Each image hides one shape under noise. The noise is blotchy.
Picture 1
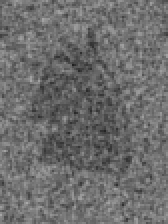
dark chess knight
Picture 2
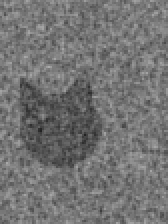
dark cat's head
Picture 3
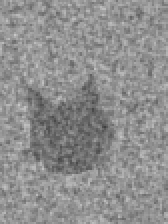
dark cat's head
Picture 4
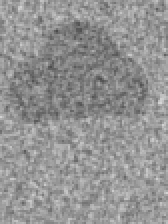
dark cloud
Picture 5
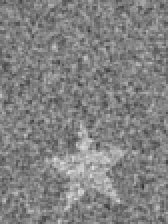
light star
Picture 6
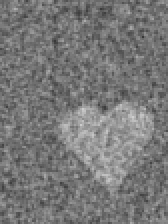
light heart
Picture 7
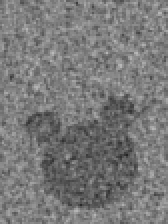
dark bear's head
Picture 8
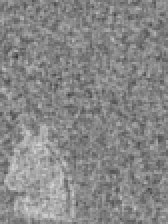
light chess knight, bottom left
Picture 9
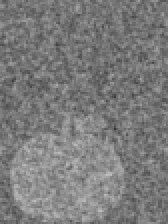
light apple
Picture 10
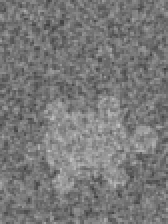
light turtle
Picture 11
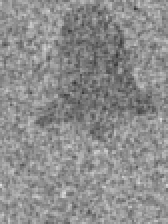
dark bell
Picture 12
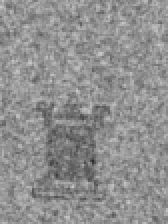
dark chess rook
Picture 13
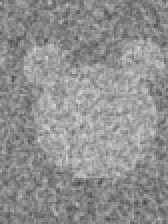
light bear's head
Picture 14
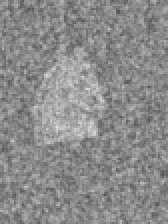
light chess knight
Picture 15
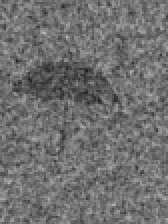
dark umbrella
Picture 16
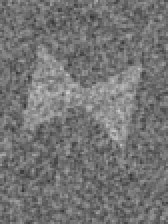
light bow tie
